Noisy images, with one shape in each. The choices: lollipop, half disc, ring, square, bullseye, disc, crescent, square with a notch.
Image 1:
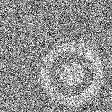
light bullseye
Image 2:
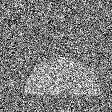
light half disc
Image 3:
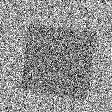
dark square
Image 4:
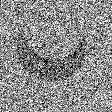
dark crescent
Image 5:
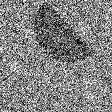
dark half disc
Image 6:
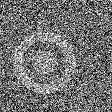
light bullseye
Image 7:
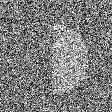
light half disc
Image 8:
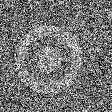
light bullseye
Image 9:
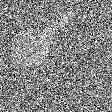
light lollipop
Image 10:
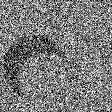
dark crescent
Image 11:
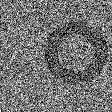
dark ring
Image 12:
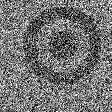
dark bullseye
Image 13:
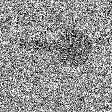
dark lollipop
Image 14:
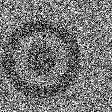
dark bullseye
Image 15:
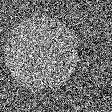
light disc
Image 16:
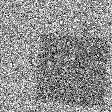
dark square
